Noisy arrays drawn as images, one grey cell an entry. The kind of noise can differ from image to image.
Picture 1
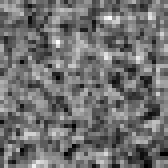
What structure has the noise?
blotchy
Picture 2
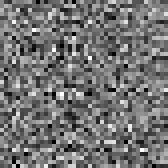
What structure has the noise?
low rank plus noise
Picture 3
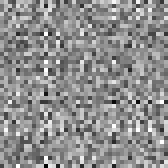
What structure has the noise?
low rank plus noise
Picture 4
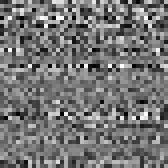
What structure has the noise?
rows of uneven size
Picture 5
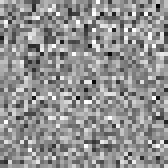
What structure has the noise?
low rank plus noise
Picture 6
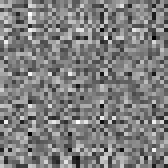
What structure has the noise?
low rank plus noise
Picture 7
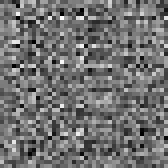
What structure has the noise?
low rank plus noise
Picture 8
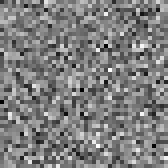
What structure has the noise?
independent entries
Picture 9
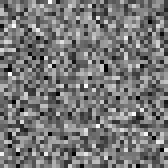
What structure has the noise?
independent entries
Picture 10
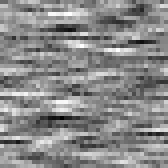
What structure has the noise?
streaked along the rows
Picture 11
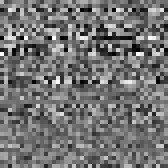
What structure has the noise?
rows of uneven size
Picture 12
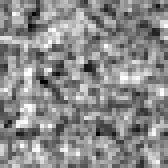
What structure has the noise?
blotchy
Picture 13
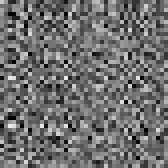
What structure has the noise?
low rank plus noise
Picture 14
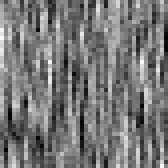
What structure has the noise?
streaked along the columns
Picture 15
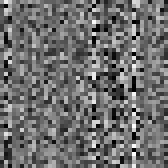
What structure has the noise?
columns of uneven size
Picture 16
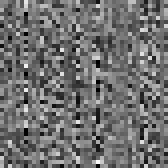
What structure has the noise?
columns of uneven size
